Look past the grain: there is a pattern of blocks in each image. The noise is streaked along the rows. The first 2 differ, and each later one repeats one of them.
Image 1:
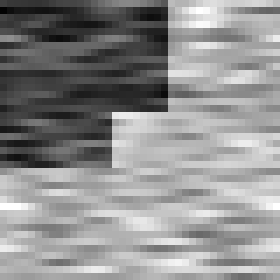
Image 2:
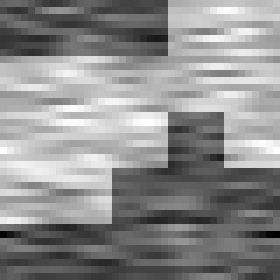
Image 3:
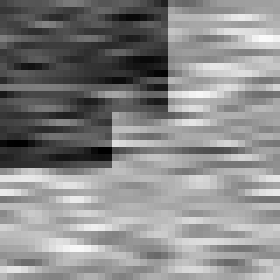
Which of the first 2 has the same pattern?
1
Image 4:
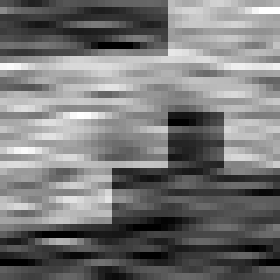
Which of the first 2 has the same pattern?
2
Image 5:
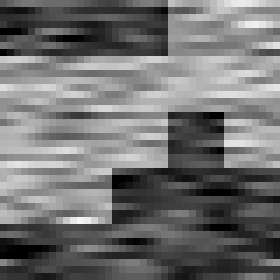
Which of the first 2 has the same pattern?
2
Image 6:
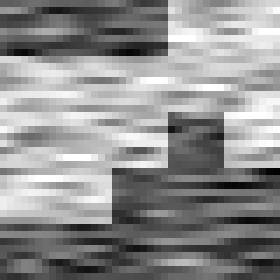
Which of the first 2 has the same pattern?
2
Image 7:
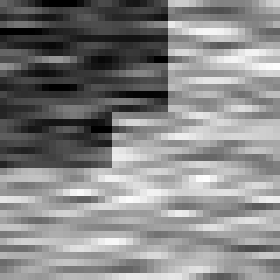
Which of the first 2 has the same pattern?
1
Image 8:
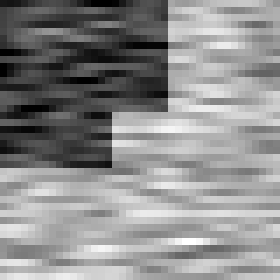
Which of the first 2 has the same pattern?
1
